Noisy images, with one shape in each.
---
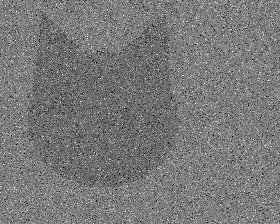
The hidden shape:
cat's head
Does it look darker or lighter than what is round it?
darker
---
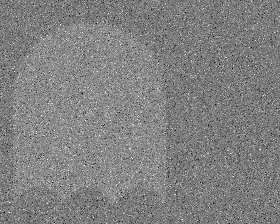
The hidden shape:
ghost
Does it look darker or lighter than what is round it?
lighter
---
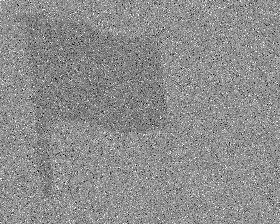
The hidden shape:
flag
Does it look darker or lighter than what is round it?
darker
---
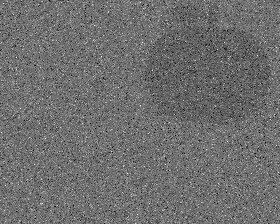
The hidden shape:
apple
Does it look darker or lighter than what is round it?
darker
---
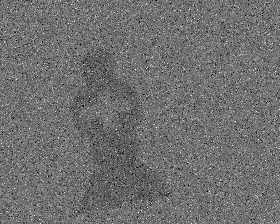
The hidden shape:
chess bishop
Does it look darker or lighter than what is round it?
darker
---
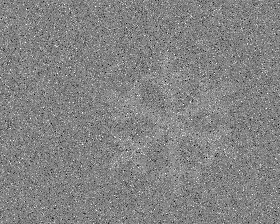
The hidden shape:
snowflake
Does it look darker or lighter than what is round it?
lighter
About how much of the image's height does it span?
two thirds
